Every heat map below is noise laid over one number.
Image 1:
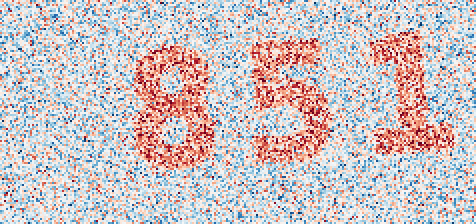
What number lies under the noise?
851
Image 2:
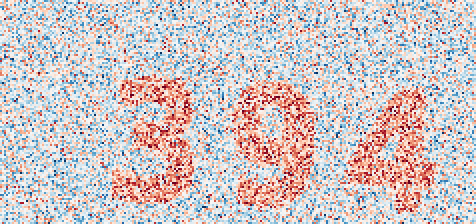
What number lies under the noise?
394
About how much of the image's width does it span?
two thirds
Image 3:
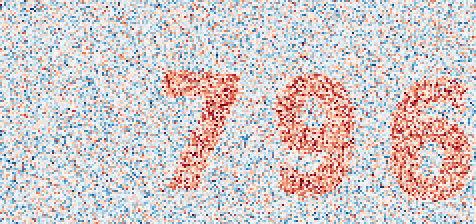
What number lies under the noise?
796
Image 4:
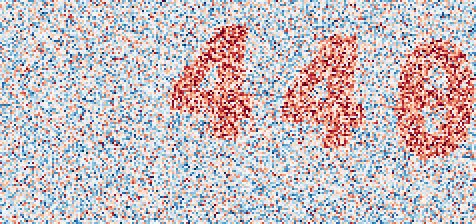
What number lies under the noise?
440
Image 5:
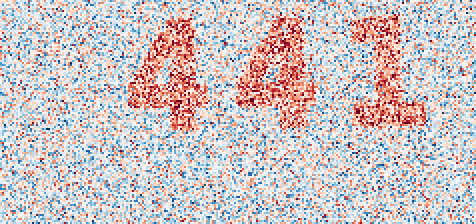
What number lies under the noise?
441
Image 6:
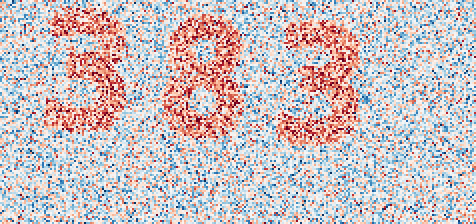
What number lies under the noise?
383
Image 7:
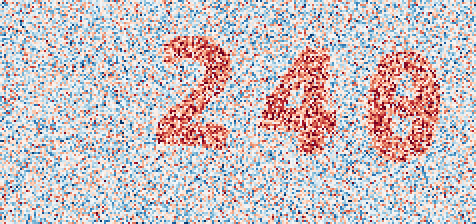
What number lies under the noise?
240
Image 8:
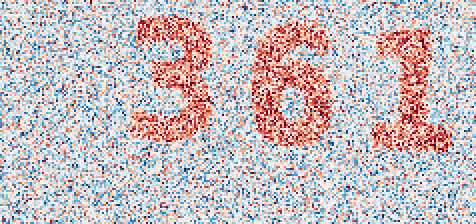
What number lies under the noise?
361
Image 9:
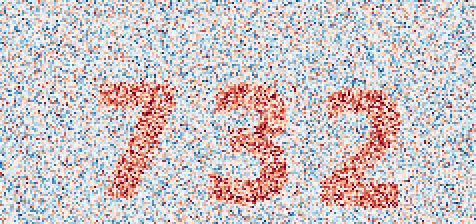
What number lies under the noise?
732
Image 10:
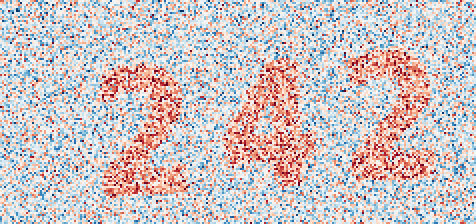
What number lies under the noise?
242
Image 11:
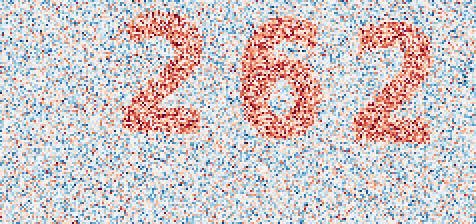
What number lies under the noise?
262
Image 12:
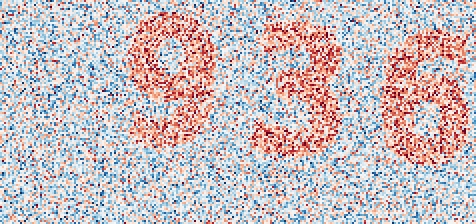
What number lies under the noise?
936
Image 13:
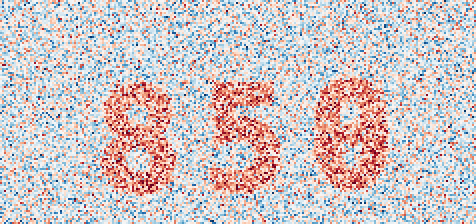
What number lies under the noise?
850
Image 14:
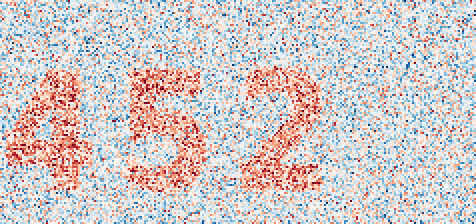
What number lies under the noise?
452
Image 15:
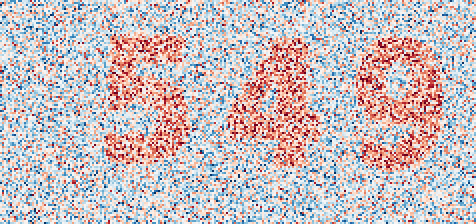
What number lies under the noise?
549
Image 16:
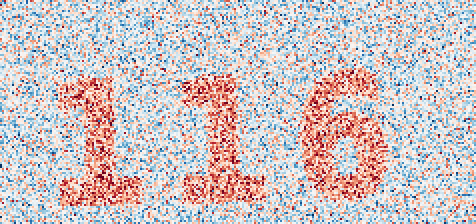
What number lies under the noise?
116
